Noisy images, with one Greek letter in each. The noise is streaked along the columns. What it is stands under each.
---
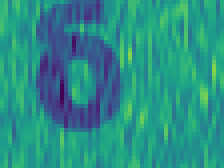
delta
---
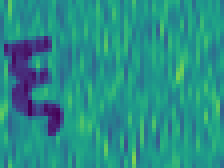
xi
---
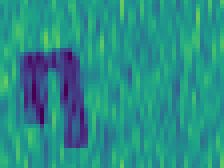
eta
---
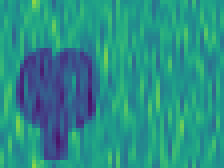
phi
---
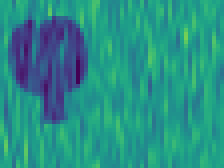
phi
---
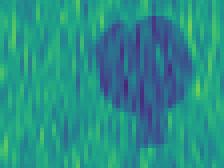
phi
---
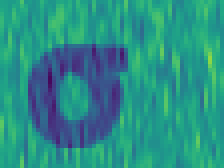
sigma
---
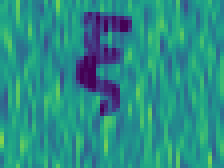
xi
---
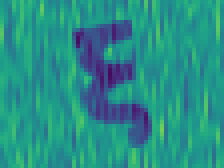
xi
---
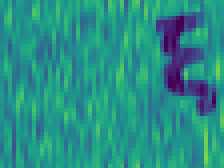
xi
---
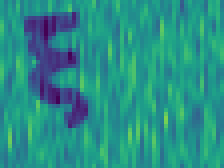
xi
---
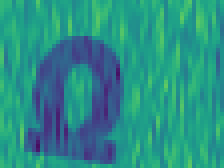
omega
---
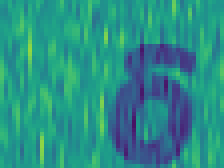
delta
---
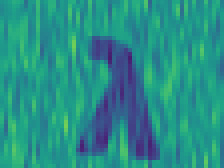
lambda
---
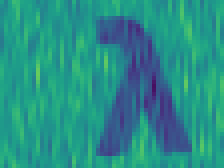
lambda
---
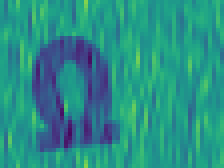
omega
